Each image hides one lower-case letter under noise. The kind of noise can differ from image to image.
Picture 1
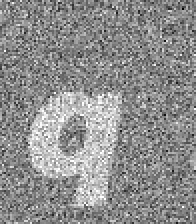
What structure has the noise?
low rank plus noise
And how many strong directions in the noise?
three or four
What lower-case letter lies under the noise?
q
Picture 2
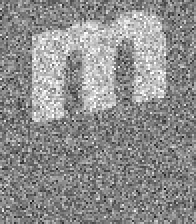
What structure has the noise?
independent entries
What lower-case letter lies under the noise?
m
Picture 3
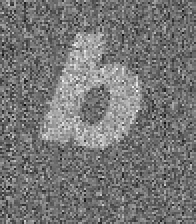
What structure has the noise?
columns of uneven size
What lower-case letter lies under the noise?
b
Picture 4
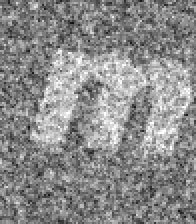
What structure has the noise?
blotchy
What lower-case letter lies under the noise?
m
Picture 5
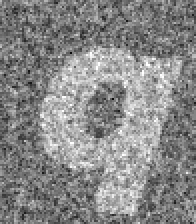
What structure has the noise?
blotchy
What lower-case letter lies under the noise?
q
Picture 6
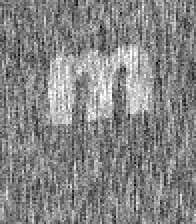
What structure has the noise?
streaked along the columns
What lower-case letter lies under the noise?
m
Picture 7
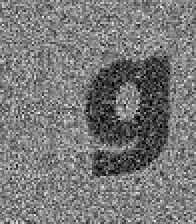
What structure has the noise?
low rank plus noise
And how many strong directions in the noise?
two
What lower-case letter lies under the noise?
g
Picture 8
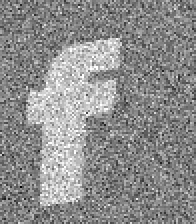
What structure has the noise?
independent entries
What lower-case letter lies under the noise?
f
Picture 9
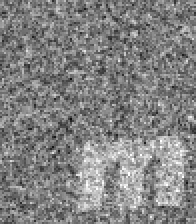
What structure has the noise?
blotchy
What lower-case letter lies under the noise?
m
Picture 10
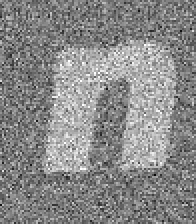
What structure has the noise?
low rank plus noise
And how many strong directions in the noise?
five to eight
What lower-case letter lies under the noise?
n
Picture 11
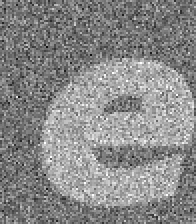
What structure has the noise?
independent entries
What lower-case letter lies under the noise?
e
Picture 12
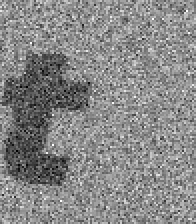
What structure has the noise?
independent entries
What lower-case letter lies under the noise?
t
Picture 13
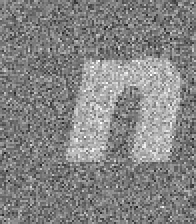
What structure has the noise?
low rank plus noise
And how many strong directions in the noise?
one
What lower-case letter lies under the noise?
n
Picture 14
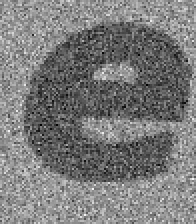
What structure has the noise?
independent entries
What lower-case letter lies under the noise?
e
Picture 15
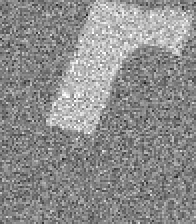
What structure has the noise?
low rank plus noise
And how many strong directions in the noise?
three or four
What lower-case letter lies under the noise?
r
